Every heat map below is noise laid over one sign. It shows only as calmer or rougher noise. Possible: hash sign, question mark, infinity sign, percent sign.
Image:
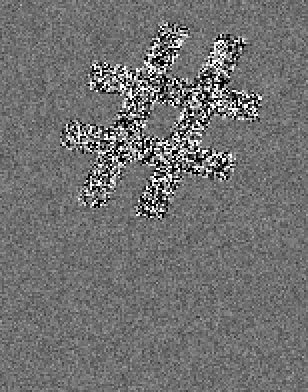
hash sign
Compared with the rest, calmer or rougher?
rougher
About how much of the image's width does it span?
two thirds
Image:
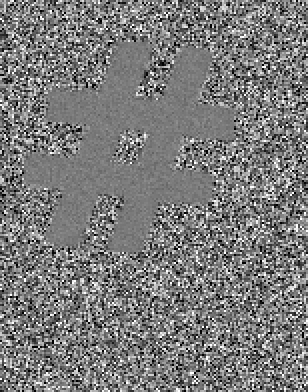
hash sign
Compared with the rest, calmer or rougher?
calmer
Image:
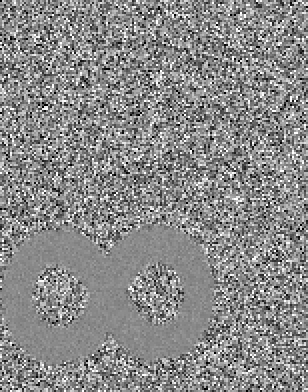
infinity sign
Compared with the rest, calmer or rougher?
calmer
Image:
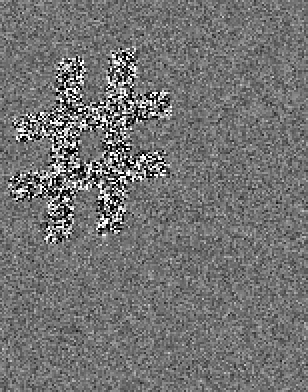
hash sign
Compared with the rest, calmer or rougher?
rougher
